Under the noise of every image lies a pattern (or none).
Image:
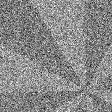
spokes from one point
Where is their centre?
bottom right
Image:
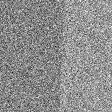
a sharp edge
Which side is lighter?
right
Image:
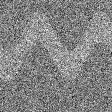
a wavy band
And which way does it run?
left to right
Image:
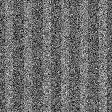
vertical stripes
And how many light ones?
6
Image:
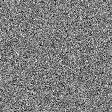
only noise
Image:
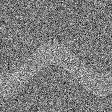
a wavy band
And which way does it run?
left to right
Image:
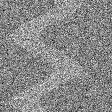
a wavy band
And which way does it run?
top to bottom
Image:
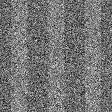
vertical stripes
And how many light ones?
3
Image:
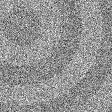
rings round one point
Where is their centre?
top left
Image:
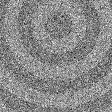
rings round one point
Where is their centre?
top middle
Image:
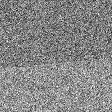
a sharp edge
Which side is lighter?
bottom
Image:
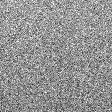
a smooth slope
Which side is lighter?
top
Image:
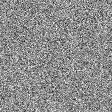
only noise
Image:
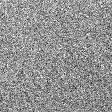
a smooth slope
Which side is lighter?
top left
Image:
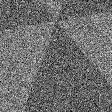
spokes from one point
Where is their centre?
top middle
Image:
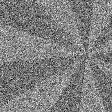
spokes from one point
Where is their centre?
middle right
